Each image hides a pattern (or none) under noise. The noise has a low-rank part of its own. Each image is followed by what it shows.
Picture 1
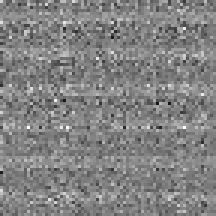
horizontal stripes
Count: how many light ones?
6
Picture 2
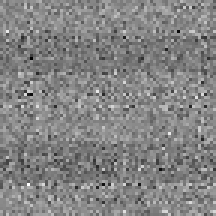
horizontal stripes
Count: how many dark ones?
2
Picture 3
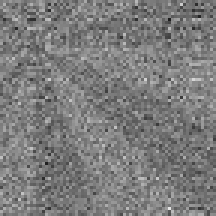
spokes from one point
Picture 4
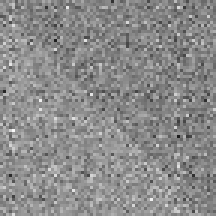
a sharp edge
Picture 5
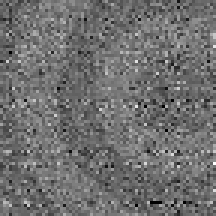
rings round one point
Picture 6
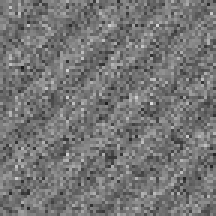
diagonal stripes
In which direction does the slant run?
bottom left to top right
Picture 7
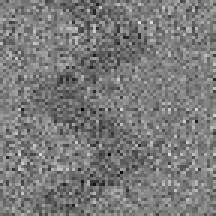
a wavy band
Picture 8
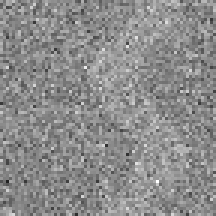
a wavy band
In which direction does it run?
top to bottom
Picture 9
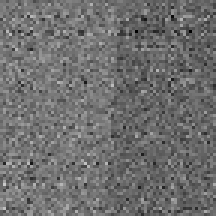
a sharp edge
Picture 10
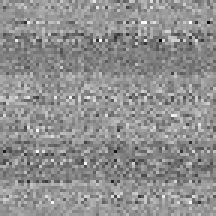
horizontal stripes
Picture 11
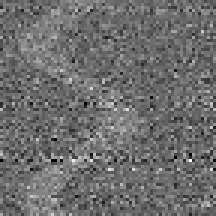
a wavy band
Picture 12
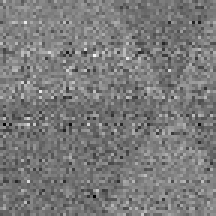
spokes from one point
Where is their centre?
middle right
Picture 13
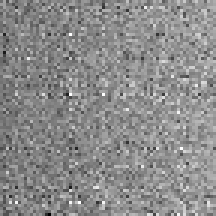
a smooth slope
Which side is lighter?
right
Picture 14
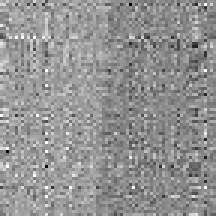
a sharp edge
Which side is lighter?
left
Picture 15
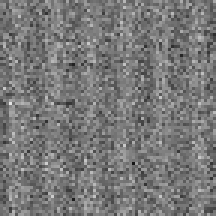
vertical stripes
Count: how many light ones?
6
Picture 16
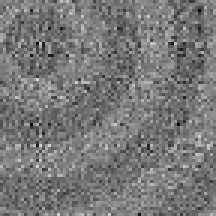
rings round one point
